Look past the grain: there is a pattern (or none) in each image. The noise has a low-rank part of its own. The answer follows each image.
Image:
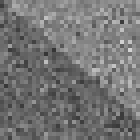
a sharp edge
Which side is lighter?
top right
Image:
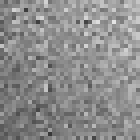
a smooth slope
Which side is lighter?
top right
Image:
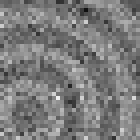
rings round one point
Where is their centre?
bottom left
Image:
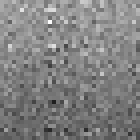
a smooth slope
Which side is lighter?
top
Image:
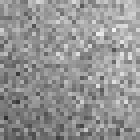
a smooth slope
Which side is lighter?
top right
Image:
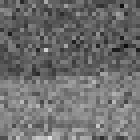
a sharp edge
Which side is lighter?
bottom
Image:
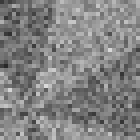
spokes from one point
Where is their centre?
bottom left
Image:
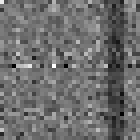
one vertical stripe
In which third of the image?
right
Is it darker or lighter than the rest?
darker
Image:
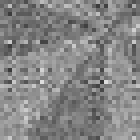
spokes from one point
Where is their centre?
top right
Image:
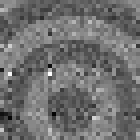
rings round one point
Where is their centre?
bottom middle
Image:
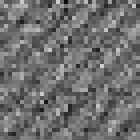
diagonal stripes
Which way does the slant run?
bottom left to top right
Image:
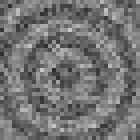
rings round one point
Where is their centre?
centre
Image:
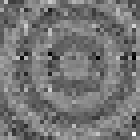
rings round one point
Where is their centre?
centre
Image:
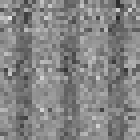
vertical stripes
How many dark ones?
3
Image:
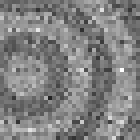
rings round one point
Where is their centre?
middle left
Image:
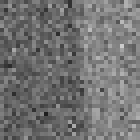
a sharp edge
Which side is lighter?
right
